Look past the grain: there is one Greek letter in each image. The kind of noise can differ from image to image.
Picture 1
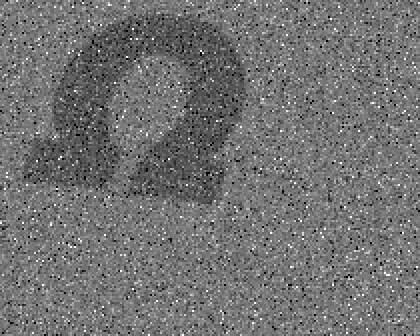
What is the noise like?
heavy tails
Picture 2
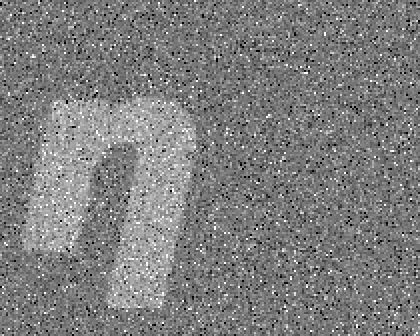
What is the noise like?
heavy tails
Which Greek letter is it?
eta
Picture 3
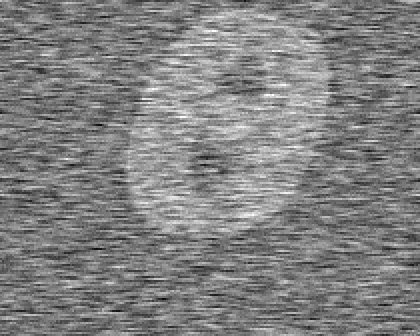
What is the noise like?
streaked along the rows
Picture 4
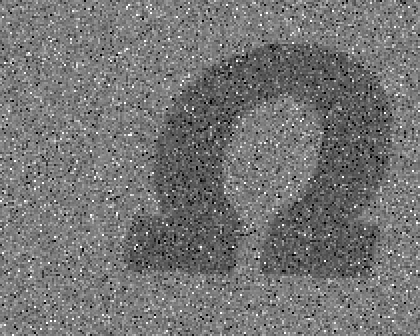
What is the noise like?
heavy tails
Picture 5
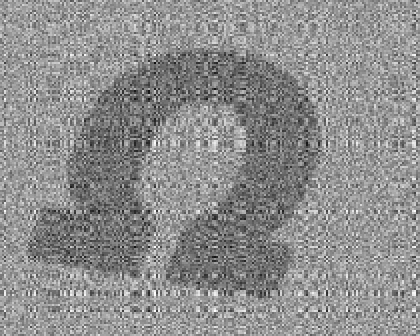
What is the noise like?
low rank plus noise
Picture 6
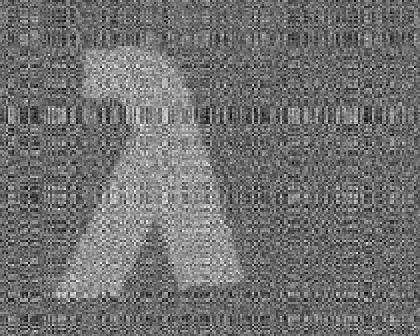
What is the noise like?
low rank plus noise
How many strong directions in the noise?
one
